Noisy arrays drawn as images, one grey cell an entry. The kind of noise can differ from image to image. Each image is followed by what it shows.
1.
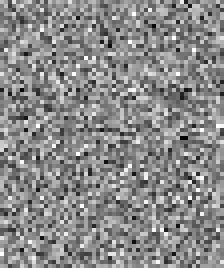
independent entries
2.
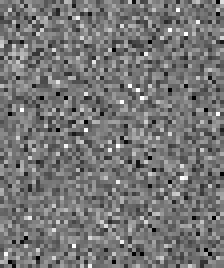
heavy tails
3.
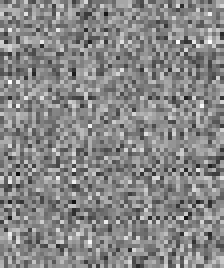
low rank plus noise
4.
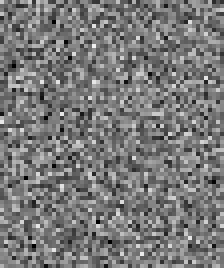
independent entries
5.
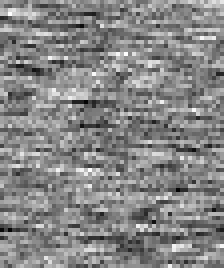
streaked along the rows
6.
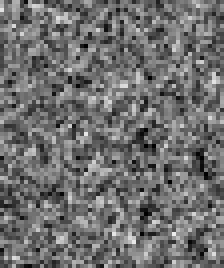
blotchy
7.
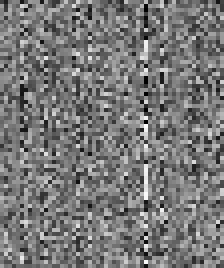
columns of uneven size
